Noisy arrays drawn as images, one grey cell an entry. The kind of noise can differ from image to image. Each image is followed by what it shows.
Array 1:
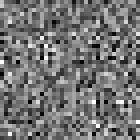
low rank plus noise
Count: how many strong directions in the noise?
three or four
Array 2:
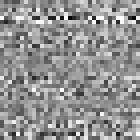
rows of uneven size
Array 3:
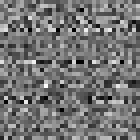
rows of uneven size
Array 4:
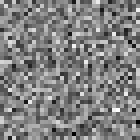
independent entries
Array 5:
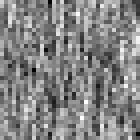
streaked along the columns
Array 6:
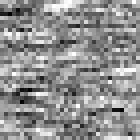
streaked along the rows
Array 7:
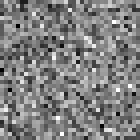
independent entries
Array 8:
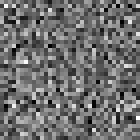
low rank plus noise
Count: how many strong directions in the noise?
two
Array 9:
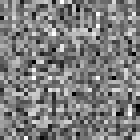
low rank plus noise
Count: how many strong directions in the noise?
five to eight
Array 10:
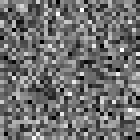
independent entries
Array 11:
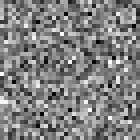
independent entries
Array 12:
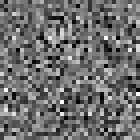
low rank plus noise
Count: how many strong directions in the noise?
five to eight
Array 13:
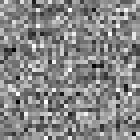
low rank plus noise
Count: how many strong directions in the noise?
five to eight
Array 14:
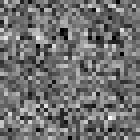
low rank plus noise
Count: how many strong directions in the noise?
three or four
